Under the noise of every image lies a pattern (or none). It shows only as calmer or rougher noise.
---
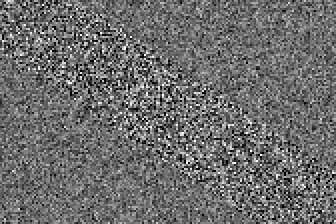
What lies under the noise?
a diagonal band
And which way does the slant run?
top left to bottom right
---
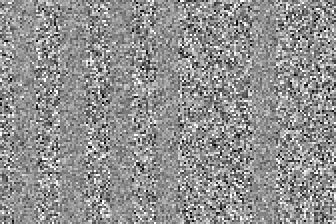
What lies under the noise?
bands of columns
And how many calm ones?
5
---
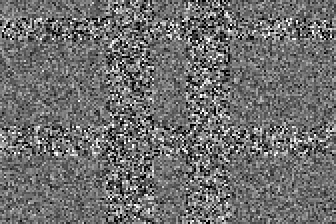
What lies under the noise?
bands of rows crossing bands of columns
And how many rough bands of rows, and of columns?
2 and 2
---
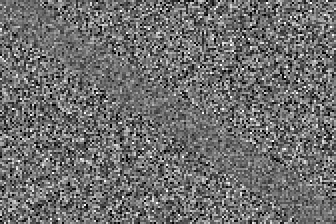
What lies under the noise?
a diagonal band
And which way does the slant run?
top left to bottom right
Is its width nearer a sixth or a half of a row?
a sixth
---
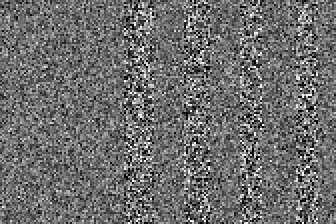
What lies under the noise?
bands of columns
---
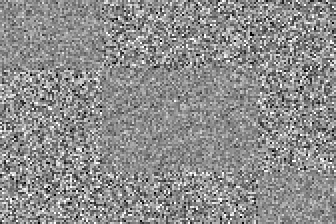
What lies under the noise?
blocks along the diagonal
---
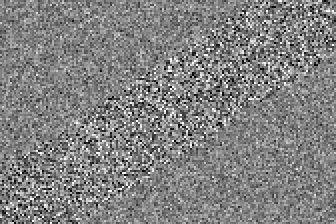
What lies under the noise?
a diagonal band
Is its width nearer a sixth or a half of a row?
a half
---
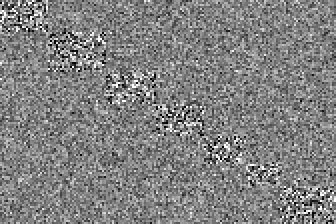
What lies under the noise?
blocks along the diagonal
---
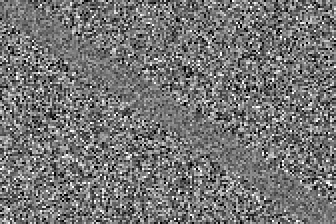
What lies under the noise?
a diagonal band
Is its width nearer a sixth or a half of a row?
a sixth
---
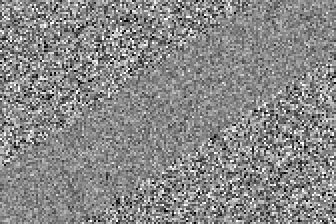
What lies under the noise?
a diagonal band
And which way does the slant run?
bottom left to top right
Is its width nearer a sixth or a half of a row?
a half
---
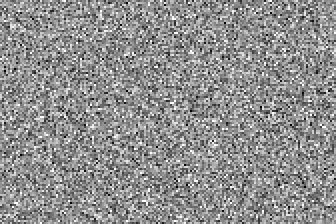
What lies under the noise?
only noise
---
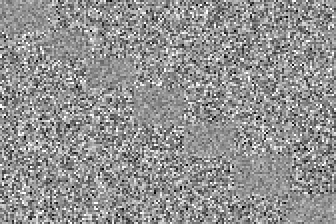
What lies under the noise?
blocks along the diagonal
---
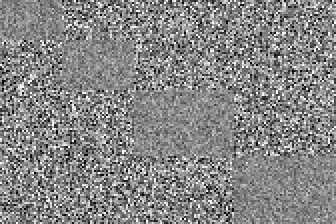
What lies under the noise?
blocks along the diagonal
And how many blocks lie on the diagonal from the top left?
4
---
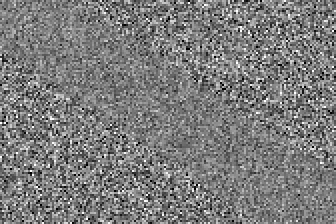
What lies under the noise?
a diagonal band
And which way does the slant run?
top left to bottom right
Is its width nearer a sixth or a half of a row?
a half
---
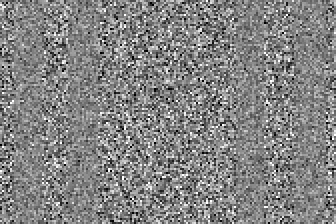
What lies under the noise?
bands of columns
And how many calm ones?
4
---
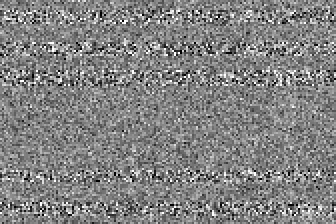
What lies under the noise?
bands of rows
